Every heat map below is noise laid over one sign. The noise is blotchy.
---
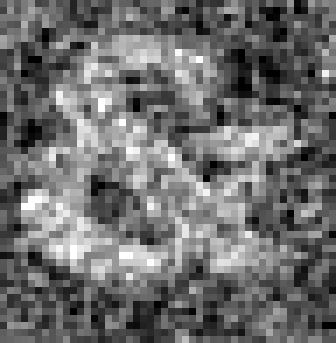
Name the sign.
ampersand
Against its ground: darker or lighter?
lighter
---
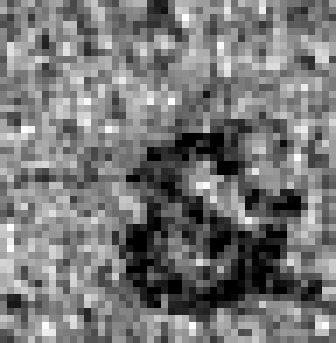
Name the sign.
ampersand
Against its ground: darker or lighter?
darker
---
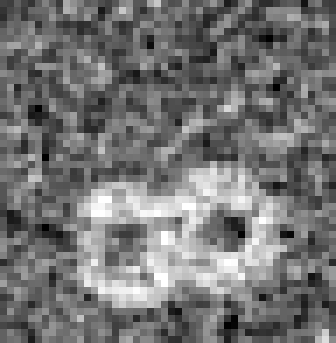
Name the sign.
infinity sign
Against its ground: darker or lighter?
lighter
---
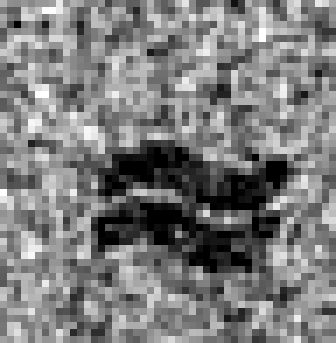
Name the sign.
approximately sign
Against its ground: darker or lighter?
darker
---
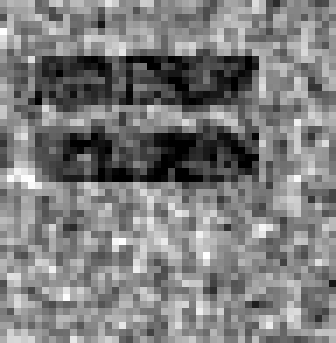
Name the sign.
equals sign
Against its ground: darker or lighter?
darker
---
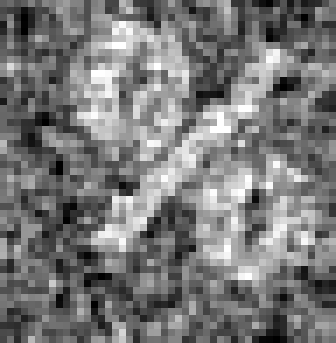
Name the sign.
percent sign
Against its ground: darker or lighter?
lighter
